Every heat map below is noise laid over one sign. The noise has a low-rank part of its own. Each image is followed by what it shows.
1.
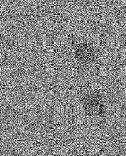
colon
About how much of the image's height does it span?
half
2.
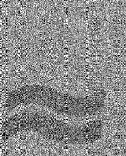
approximately sign
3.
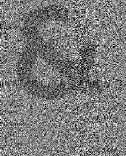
ampersand
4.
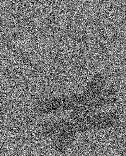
not-equal sign
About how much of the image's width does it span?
two thirds
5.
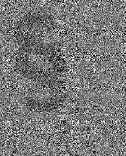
section sign
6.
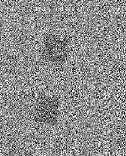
colon
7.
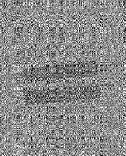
equals sign
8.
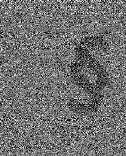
section sign
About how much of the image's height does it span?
half
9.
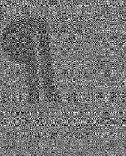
pilcrow
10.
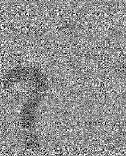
question mark
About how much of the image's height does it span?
half
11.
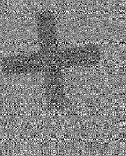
plus sign
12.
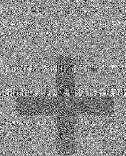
plus sign
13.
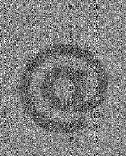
at sign
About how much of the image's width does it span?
two thirds
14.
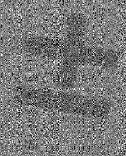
plus-minus sign
